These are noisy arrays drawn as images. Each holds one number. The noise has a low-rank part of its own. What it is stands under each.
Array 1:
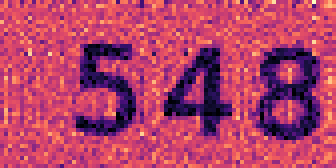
548
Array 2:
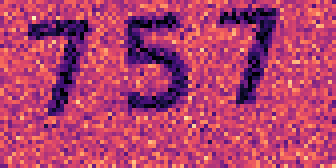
757
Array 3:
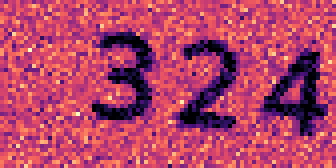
324
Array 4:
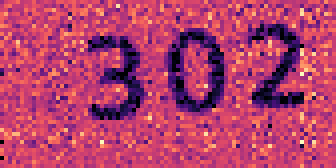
302
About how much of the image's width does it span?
two thirds
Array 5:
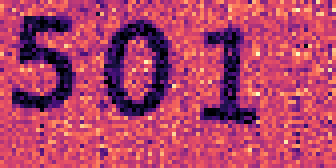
501
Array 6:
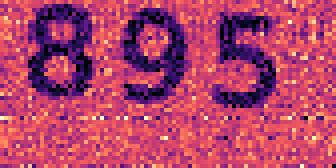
895
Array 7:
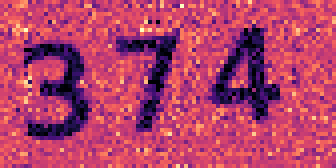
374
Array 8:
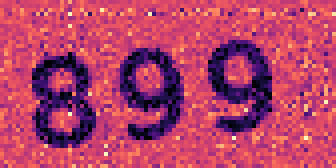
899
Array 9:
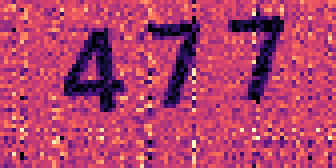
477
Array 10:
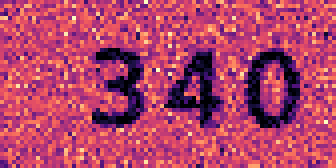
340
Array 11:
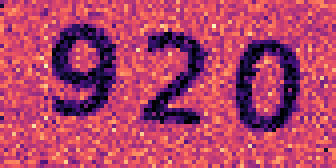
920
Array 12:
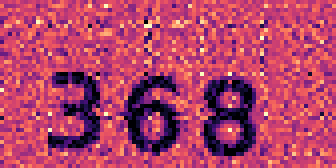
368
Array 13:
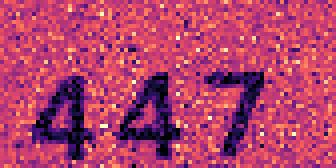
447
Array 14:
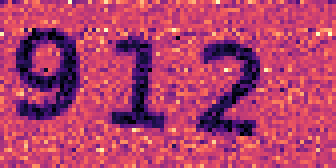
912
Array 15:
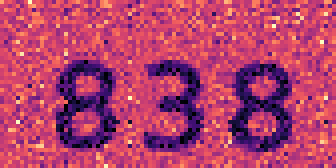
838
